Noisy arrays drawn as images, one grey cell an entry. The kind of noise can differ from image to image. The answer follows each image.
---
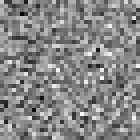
independent entries
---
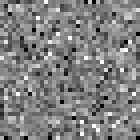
heavy tails
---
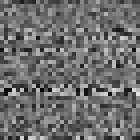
rows of uneven size
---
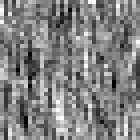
streaked along the columns
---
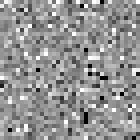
heavy tails
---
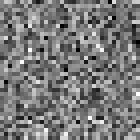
low rank plus noise
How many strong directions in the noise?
three or four
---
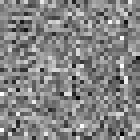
low rank plus noise
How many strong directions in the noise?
five to eight
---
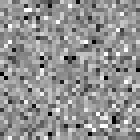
heavy tails
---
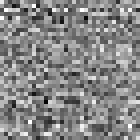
low rank plus noise
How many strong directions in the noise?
five to eight
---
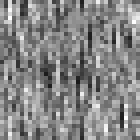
streaked along the columns
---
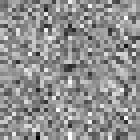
low rank plus noise
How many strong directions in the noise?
three or four
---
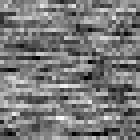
streaked along the rows
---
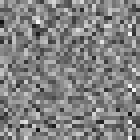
low rank plus noise
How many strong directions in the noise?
three or four
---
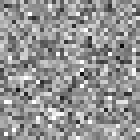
independent entries
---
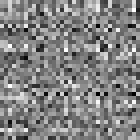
low rank plus noise
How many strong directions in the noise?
two
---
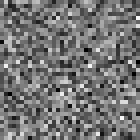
low rank plus noise
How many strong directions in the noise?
five to eight
